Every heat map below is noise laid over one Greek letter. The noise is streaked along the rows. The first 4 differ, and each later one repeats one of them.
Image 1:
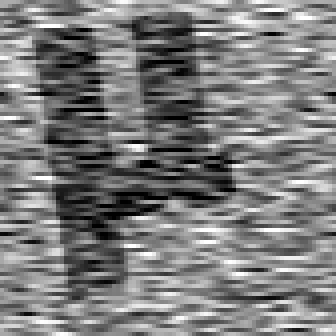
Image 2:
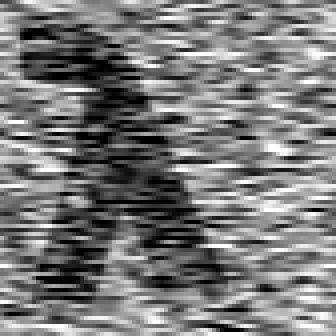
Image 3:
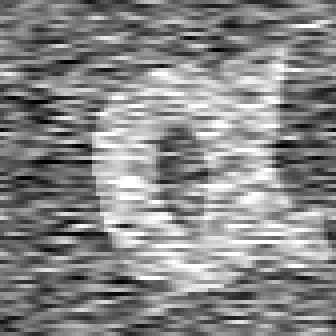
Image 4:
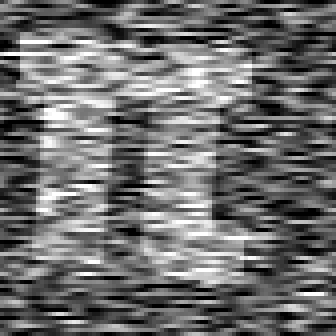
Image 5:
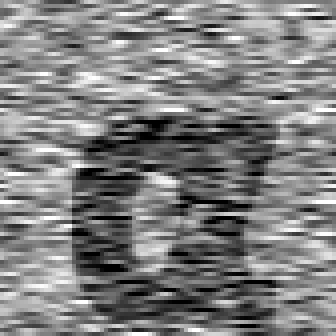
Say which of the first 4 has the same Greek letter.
3
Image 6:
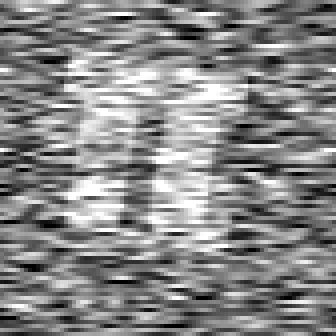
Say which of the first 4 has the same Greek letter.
4
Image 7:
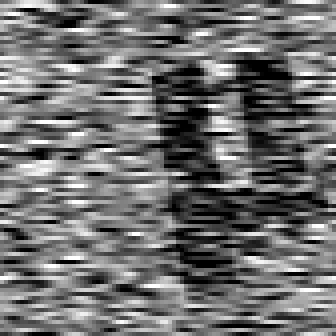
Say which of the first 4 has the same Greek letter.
1
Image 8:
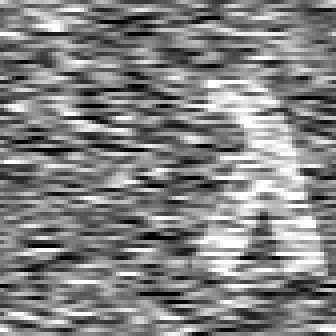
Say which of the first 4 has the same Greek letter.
2
